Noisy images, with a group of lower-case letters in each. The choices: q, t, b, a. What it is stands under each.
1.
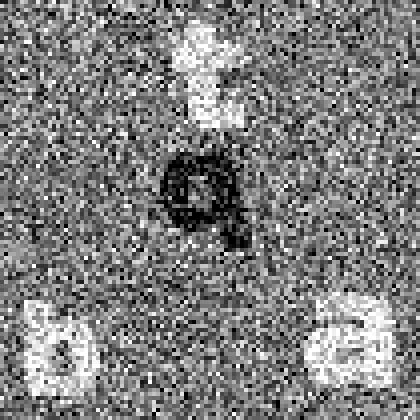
top middle: light t; centre: dark q; bottom left: light b; bottom right: light a
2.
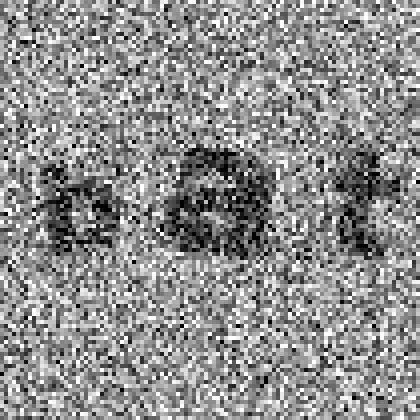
middle left: dark b; centre: dark a; middle right: dark t
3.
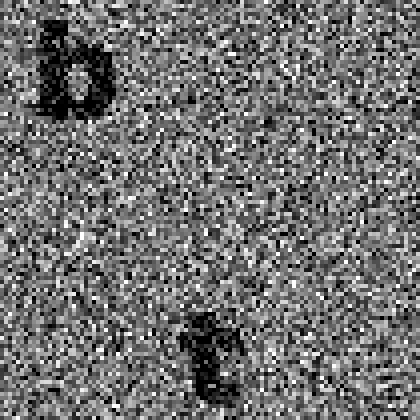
top left: dark b; bottom middle: dark t
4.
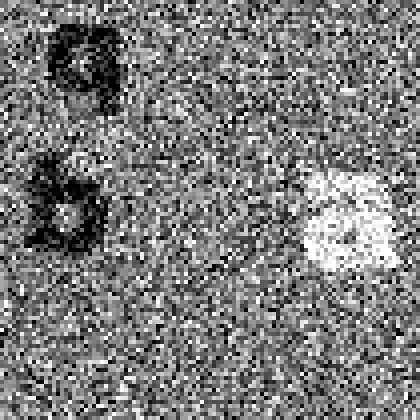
top left: dark q; middle left: dark b; middle right: light a
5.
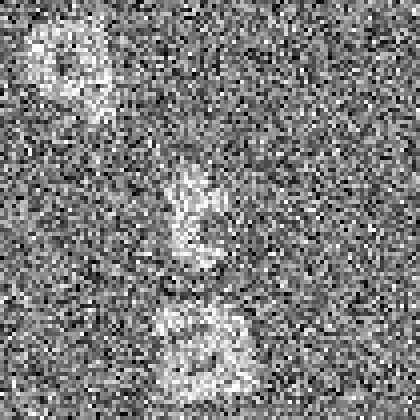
top left: light q; centre: light t; bottom middle: light a
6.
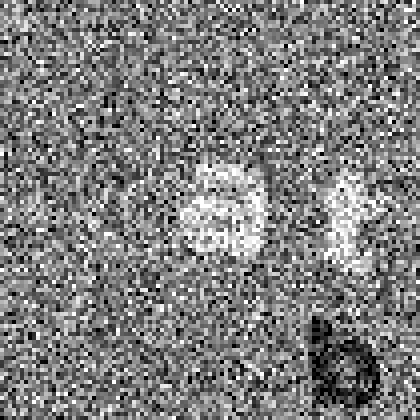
centre: light a; middle right: light t; bottom right: dark b
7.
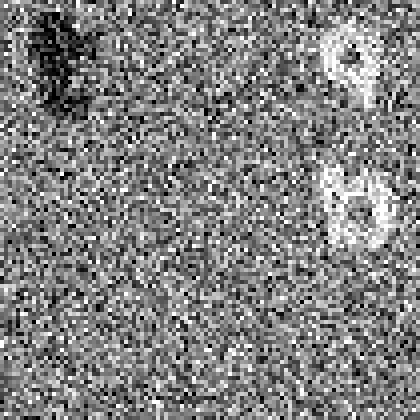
top left: dark t; top right: light q; middle right: light b
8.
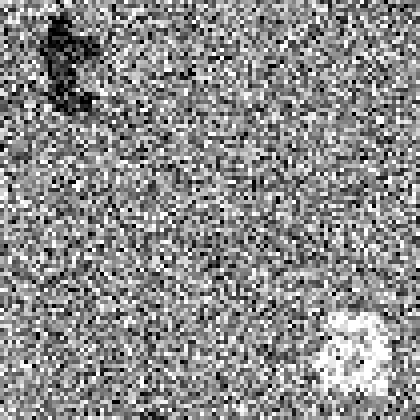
top left: dark t; bottom right: light a
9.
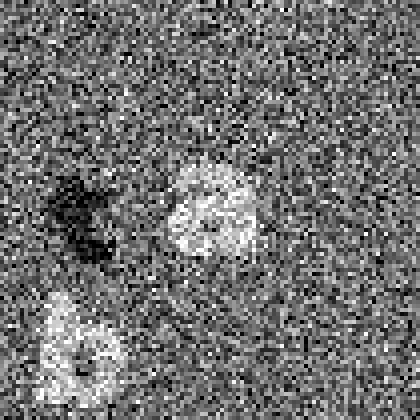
middle left: dark t; centre: light a; bottom left: light b
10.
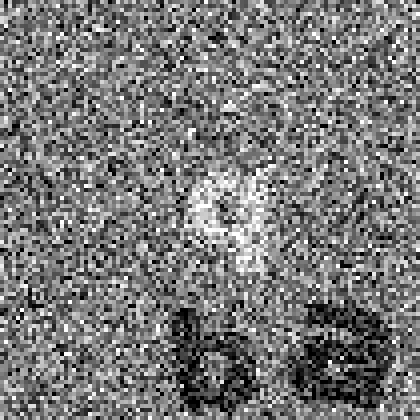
centre: light q; bottom middle: dark b; bottom right: dark a
